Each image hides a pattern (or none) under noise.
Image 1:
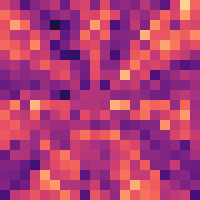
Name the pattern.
spokes from one point
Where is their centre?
centre
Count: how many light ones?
7
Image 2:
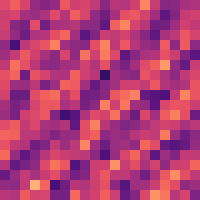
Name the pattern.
diagonal stripes
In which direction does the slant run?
bottom left to top right
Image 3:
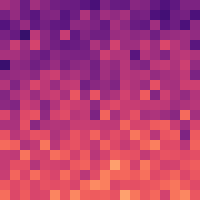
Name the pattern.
a smooth slope
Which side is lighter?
bottom
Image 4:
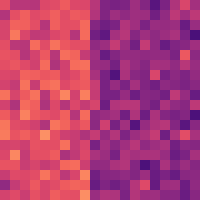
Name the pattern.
a sharp edge
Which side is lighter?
left
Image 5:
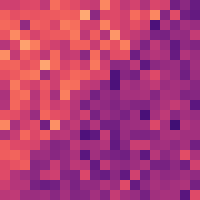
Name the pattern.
a sharp edge
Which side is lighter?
top left
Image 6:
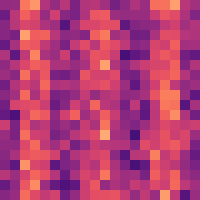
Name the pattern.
vertical stripes
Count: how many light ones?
3
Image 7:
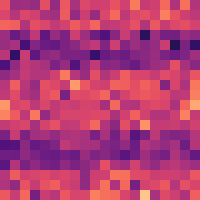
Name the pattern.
horizontal stripes
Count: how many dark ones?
2
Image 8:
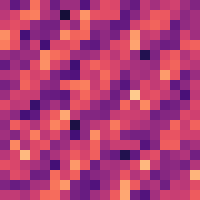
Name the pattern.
diagonal stripes
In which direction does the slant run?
bottom left to top right
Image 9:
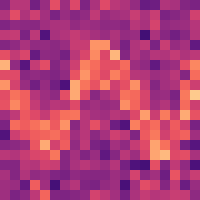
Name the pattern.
a wavy band
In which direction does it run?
left to right
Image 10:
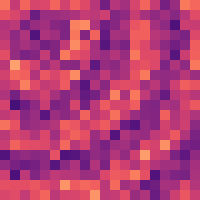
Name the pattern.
rings round one point
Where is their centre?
top left
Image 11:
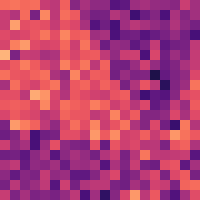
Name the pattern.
spokes from one point
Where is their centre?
bottom right
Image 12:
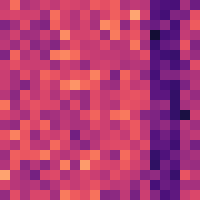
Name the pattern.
one vertical stripe
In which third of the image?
right
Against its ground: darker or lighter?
darker
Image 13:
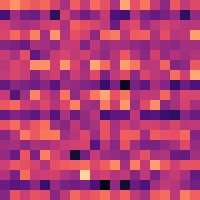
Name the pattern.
horizontal stripes
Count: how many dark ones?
6
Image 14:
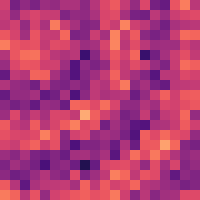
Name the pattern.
rings round one point
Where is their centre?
top left
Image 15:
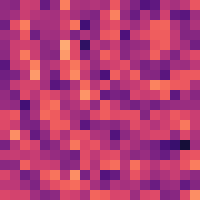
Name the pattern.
rings round one point
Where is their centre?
top right
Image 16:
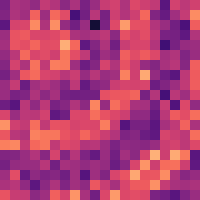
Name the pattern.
rings round one point
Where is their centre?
top left
